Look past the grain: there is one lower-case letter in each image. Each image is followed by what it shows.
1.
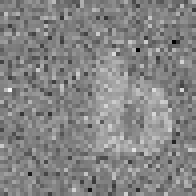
light b
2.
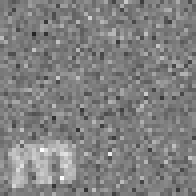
light m, bottom left
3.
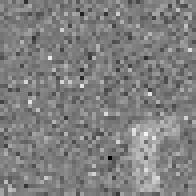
light r, bottom right
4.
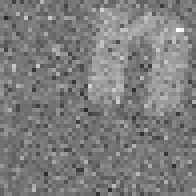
light n
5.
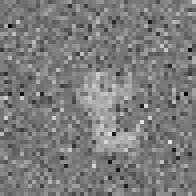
light t, centre
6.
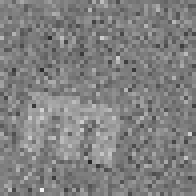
light m
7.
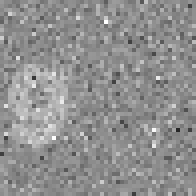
light g, middle left
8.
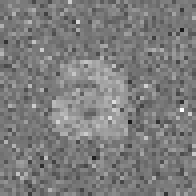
light a, centre
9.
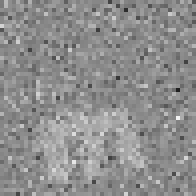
light m
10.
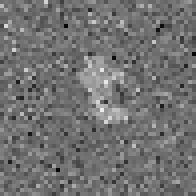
light t, centre
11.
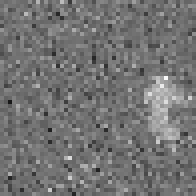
light t, middle right
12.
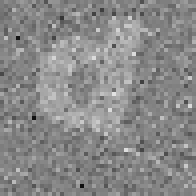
light d
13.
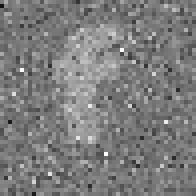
light f
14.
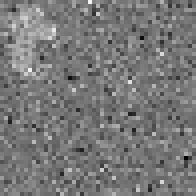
light t, top left
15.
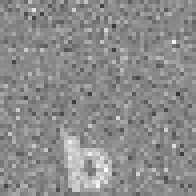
light b, bottom middle
